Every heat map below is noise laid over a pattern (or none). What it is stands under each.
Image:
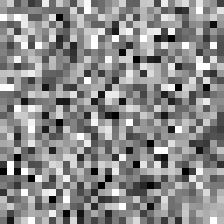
only noise
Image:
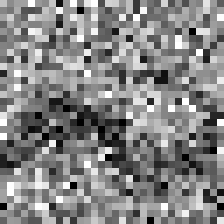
a wavy band
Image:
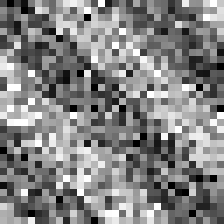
diagonal stripes
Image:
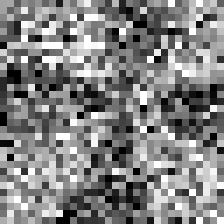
spokes from one point
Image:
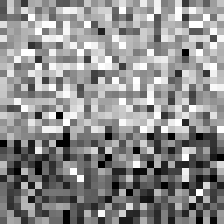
a sharp edge
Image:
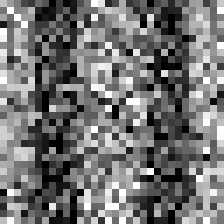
vertical stripes
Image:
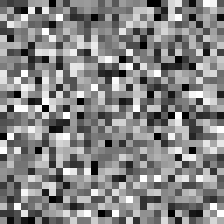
only noise
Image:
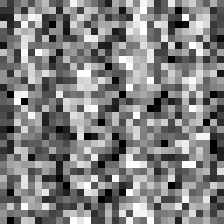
vertical stripes
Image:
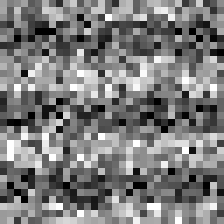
horizontal stripes
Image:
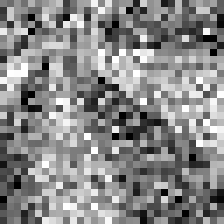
spokes from one point
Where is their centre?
top left
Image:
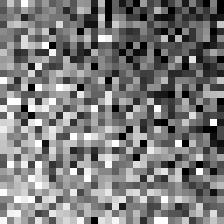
a smooth slope
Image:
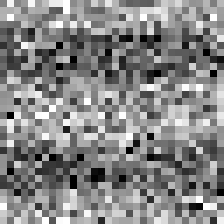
horizontal stripes
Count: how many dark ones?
2
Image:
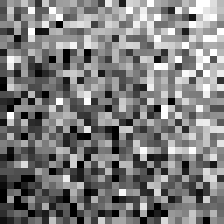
a smooth slope
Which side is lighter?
top right
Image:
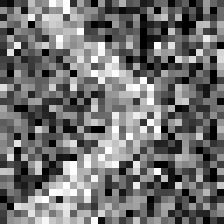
a wavy band
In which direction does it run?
top to bottom
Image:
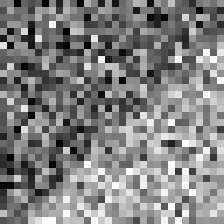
a sharp edge
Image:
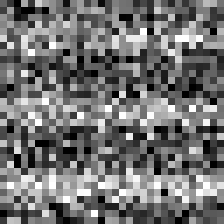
horizontal stripes
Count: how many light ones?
3
